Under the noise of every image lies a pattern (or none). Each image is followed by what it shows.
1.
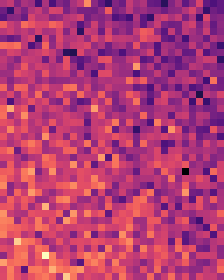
a smooth slope
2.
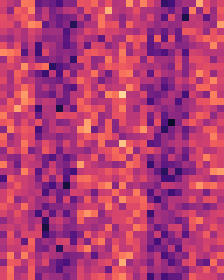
vertical stripes
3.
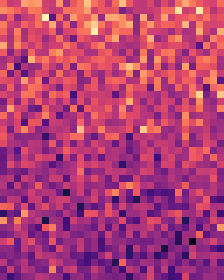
a smooth slope
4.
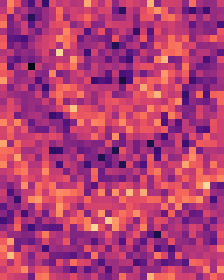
rings round one point
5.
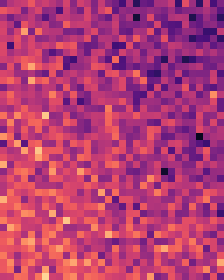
a smooth slope
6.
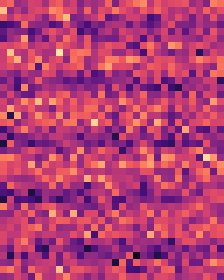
horizontal stripes
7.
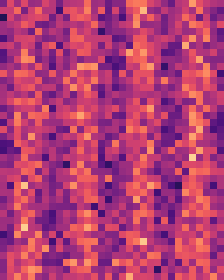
vertical stripes
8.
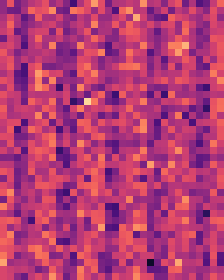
vertical stripes
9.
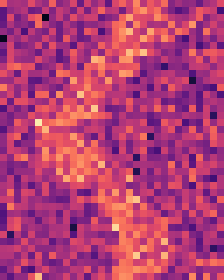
a wavy band
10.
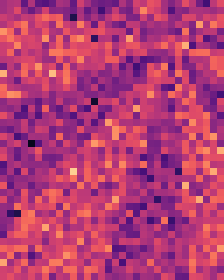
spokes from one point
